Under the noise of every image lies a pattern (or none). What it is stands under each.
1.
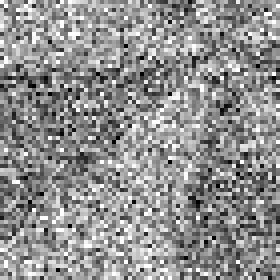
spokes from one point
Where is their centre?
top right
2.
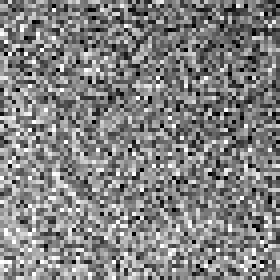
a smooth slope
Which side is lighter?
bottom left
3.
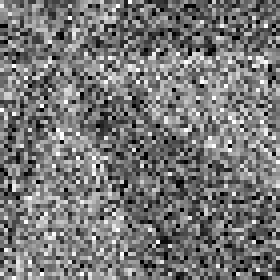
spokes from one point
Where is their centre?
top left
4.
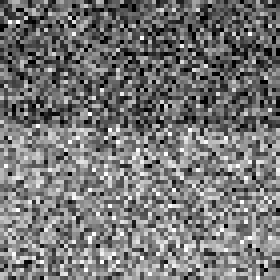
a sharp edge
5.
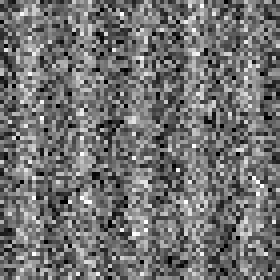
vertical stripes
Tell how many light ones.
5
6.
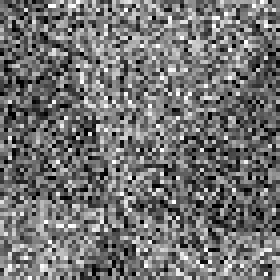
spokes from one point
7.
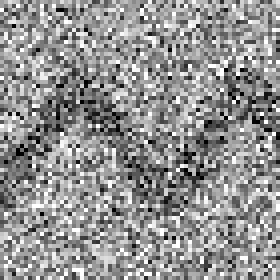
a wavy band
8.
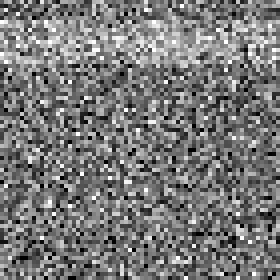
one horizontal stripe
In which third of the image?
top
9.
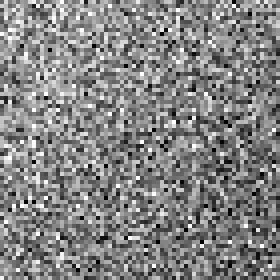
a smooth slope
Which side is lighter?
top left
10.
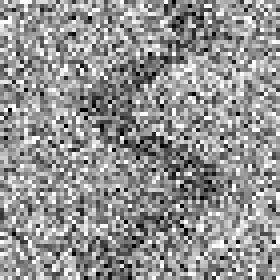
a wavy band
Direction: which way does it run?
top to bottom
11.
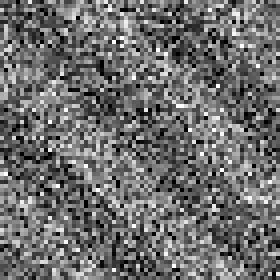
diagonal stripes
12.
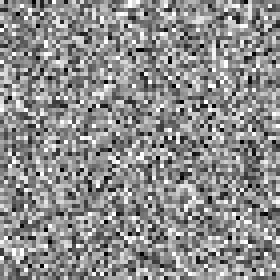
only noise
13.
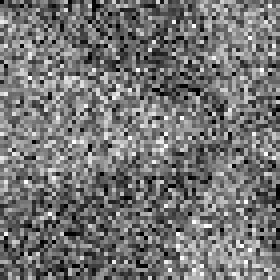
spokes from one point
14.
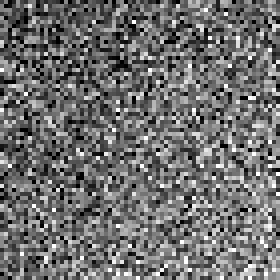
a smooth slope
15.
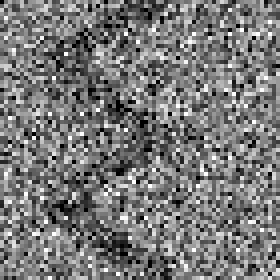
a wavy band
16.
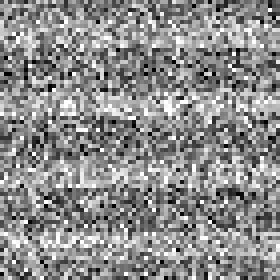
horizontal stripes
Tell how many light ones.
4
